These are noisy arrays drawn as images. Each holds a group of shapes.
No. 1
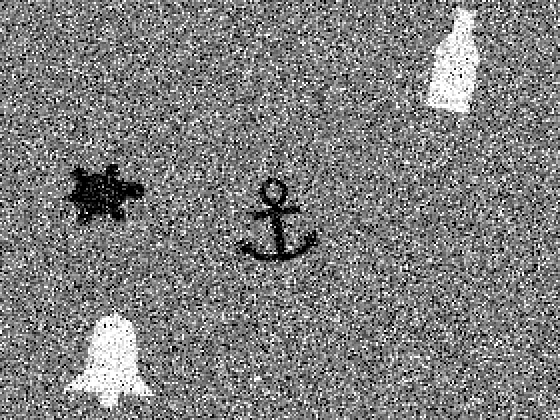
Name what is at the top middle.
nothing
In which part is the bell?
bottom left
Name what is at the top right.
bottle
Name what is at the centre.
anchor
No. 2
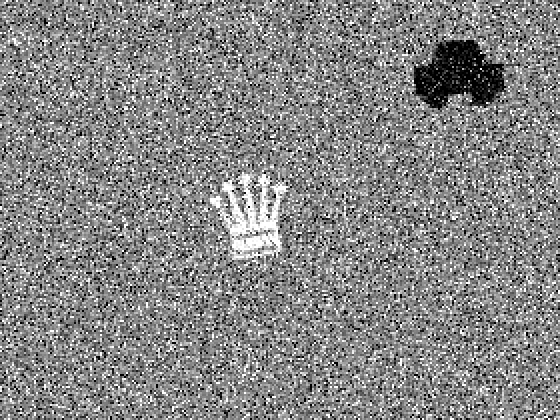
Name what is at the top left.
nothing
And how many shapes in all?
2
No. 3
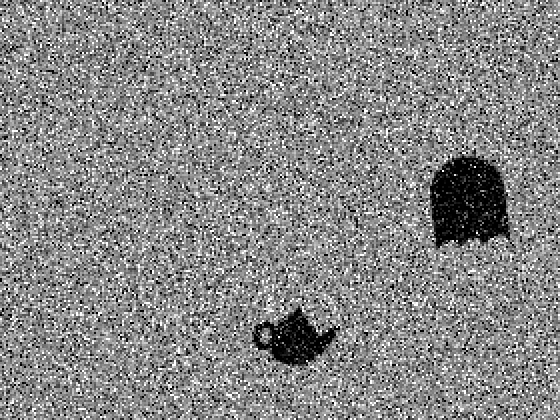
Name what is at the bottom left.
nothing
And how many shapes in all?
2
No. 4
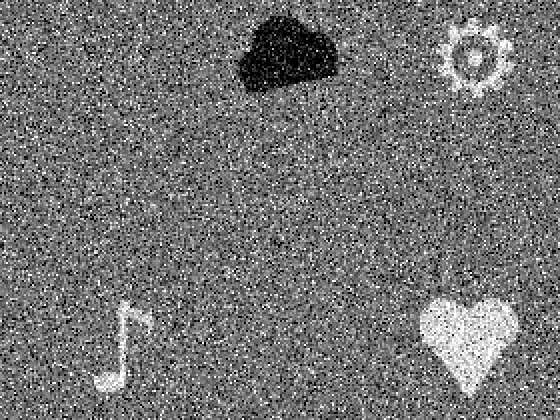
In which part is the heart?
bottom right
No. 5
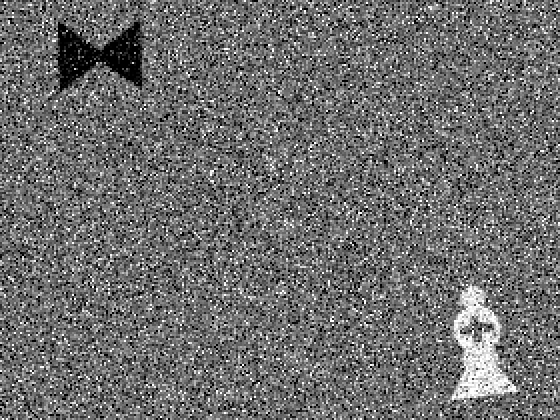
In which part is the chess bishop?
bottom right
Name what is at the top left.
bow tie
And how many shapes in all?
2
